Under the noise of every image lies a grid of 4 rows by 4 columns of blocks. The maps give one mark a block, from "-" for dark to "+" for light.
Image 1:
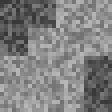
- - + +
- + + +
+ + + -
+ + + -
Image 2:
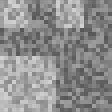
+ - + -
- - - -
+ + - -
+ + - -
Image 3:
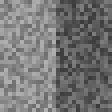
+ + - -
+ + - -
+ + - -
+ + - -
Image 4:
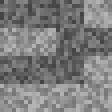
- - - +
+ + - -
- - - +
+ + + +
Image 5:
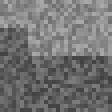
+ + + +
- + + +
- - - -
- - - -
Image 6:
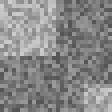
+ + - -
+ + - -
- - - -
- - - +
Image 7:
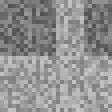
- - + -
- - + -
+ + + +
+ + + +
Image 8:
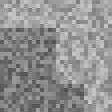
+ + + +
- - + +
- - + +
- - - +
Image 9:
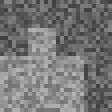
- - - -
- + - -
+ + + -
+ + + -
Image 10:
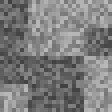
- + + +
- + + -
- - - +
+ - - +
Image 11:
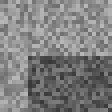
+ + + +
+ + + +
+ - - -
+ - - -
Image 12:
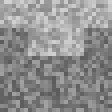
+ + + +
- + + -
- - - -
- - - -
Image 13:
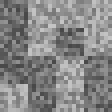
- + + +
- + - +
- - + -
+ - + -
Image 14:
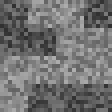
- + + -
- - + +
+ + + +
+ - - -
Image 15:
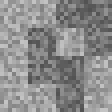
+ + - -
+ - + -
+ - - +
+ + - +
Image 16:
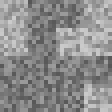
+ - - +
+ - + +
- - - -
- - - +
